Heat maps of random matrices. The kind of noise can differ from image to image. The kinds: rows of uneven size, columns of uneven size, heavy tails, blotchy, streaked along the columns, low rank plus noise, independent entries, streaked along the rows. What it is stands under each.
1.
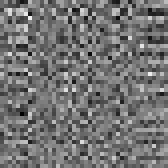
low rank plus noise
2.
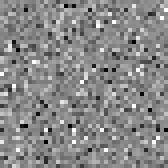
heavy tails
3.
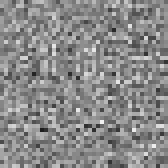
low rank plus noise
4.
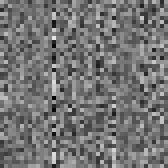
columns of uneven size
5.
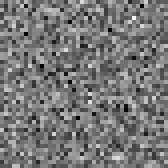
independent entries
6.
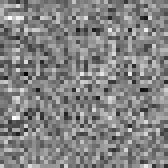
low rank plus noise
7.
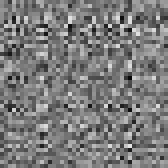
low rank plus noise
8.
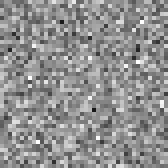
independent entries
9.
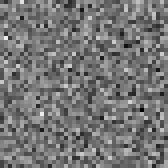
independent entries
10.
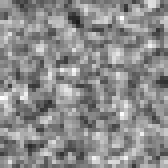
blotchy
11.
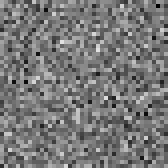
independent entries
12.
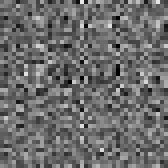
low rank plus noise
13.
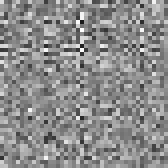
low rank plus noise
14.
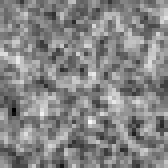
blotchy
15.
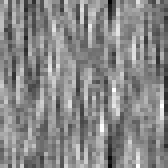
streaked along the columns
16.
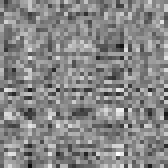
low rank plus noise
